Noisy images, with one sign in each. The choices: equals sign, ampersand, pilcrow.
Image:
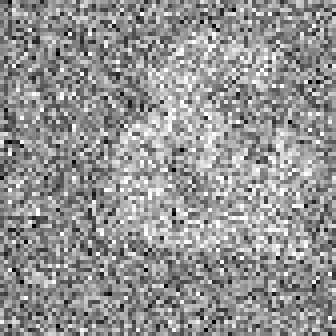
ampersand
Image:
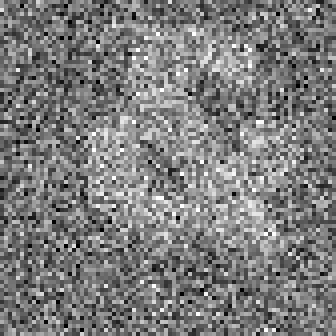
ampersand
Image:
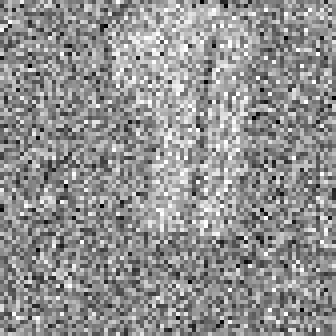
pilcrow
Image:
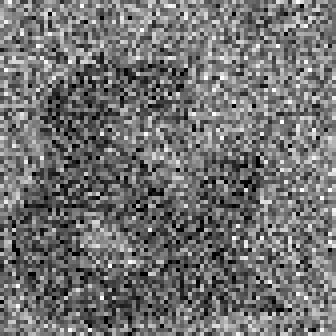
ampersand
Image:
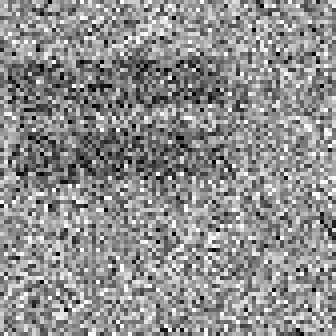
equals sign
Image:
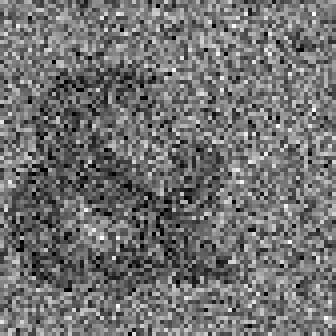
ampersand
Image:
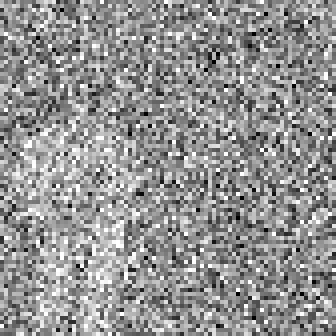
pilcrow
